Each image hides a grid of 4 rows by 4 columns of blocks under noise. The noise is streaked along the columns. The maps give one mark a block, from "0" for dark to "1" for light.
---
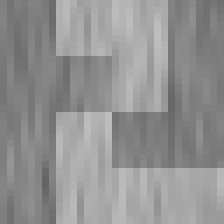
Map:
0 1 1 0
0 0 1 0
0 1 0 0
0 1 1 1
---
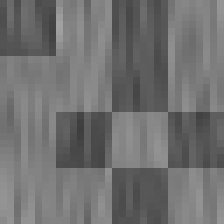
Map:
0 1 0 1
1 1 0 1
1 0 1 0
1 1 0 1
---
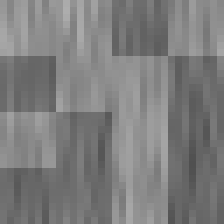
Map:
1 1 0 1
0 1 1 0
1 0 1 0
0 0 1 0
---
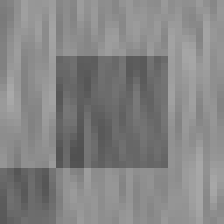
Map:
1 1 1 1
1 0 0 1
1 0 0 1
0 1 1 1
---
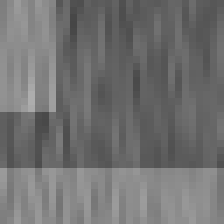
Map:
1 0 0 0
1 0 0 0
0 0 0 0
1 1 1 1
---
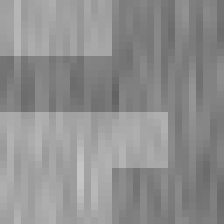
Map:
1 1 0 0
0 0 0 0
1 1 1 0
1 1 0 0
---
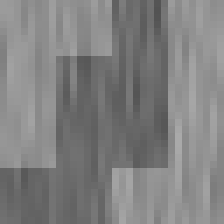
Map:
1 1 0 1
1 0 0 1
1 0 0 1
0 0 1 1
